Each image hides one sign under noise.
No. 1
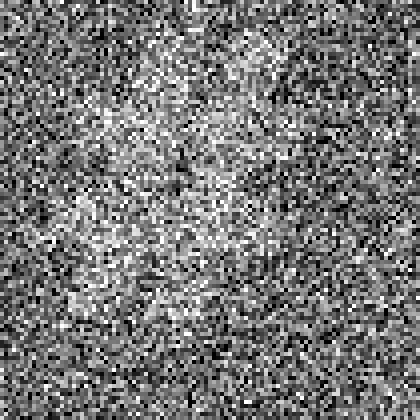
hash sign
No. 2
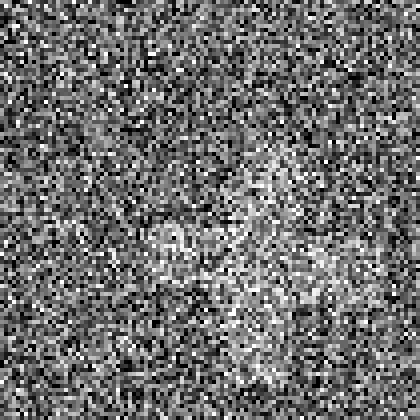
plus sign
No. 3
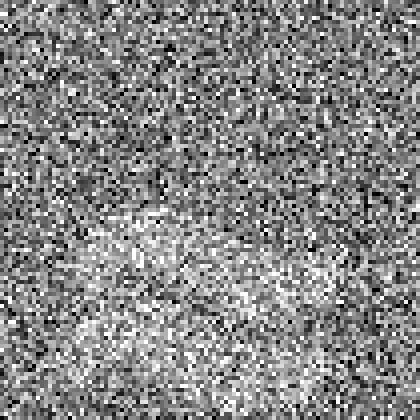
approximately sign
